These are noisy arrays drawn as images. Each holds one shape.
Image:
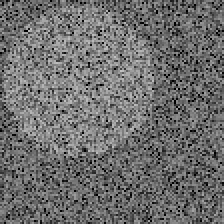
light disc
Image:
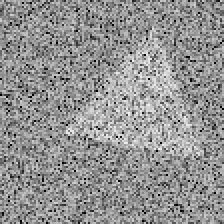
light triangle
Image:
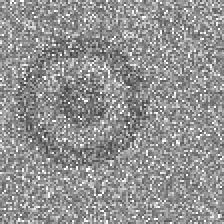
dark bullseye
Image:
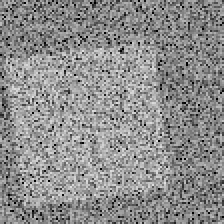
light square
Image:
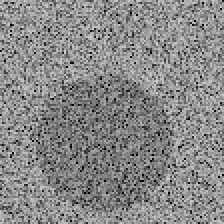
dark disc
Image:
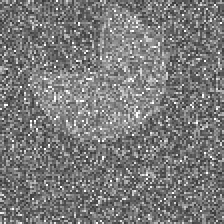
light disc with a wedge cut out
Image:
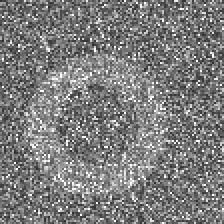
light ring
